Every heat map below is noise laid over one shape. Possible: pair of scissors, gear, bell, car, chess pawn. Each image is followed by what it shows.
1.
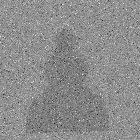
chess pawn
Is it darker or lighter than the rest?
darker
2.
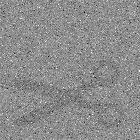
pair of scissors
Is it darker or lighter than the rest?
darker
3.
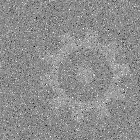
gear
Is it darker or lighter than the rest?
lighter
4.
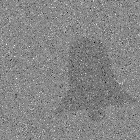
bell
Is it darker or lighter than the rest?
darker
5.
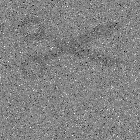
pair of scissors
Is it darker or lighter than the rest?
darker
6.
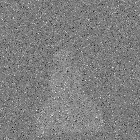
chess pawn
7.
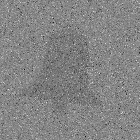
bell
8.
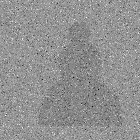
chess pawn
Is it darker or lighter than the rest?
darker
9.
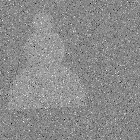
chess pawn
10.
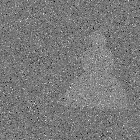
chess pawn
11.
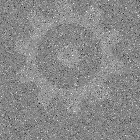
gear
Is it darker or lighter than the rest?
lighter
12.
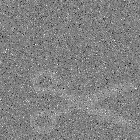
pair of scissors
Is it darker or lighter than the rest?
lighter
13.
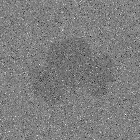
car
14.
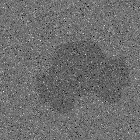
car
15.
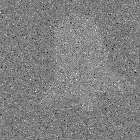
bell
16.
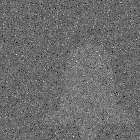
bell
